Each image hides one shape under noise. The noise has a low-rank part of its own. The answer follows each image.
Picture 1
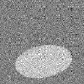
ellipse
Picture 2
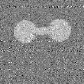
dumbbell
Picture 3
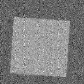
square
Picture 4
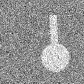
lollipop
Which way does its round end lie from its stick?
down
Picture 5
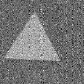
triangle
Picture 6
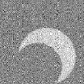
crescent
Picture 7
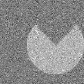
disc with a wedge cut out
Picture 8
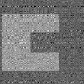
square with a notch
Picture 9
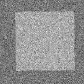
square
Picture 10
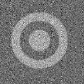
bullseye
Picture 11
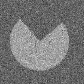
disc with a wedge cut out
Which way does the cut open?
up
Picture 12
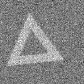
triangle frame
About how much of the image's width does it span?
two thirds
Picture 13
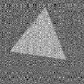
triangle
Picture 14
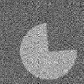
disc with a wedge cut out
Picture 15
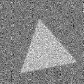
triangle
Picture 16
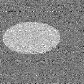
ellipse
